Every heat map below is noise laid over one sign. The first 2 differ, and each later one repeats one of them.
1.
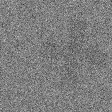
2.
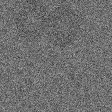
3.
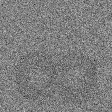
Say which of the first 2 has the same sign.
2
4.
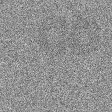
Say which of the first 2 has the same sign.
2
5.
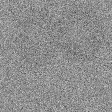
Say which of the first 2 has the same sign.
2
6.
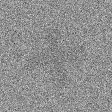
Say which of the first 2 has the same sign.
1
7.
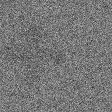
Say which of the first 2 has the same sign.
1
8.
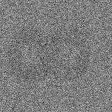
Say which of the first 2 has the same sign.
2
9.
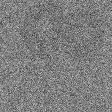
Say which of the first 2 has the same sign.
2
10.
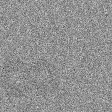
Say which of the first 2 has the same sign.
2
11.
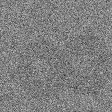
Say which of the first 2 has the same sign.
2
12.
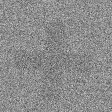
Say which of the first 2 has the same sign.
1
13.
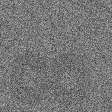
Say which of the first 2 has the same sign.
2
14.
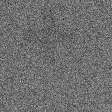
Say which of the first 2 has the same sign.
1
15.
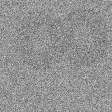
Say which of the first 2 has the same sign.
2
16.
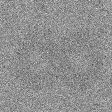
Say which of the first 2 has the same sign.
2
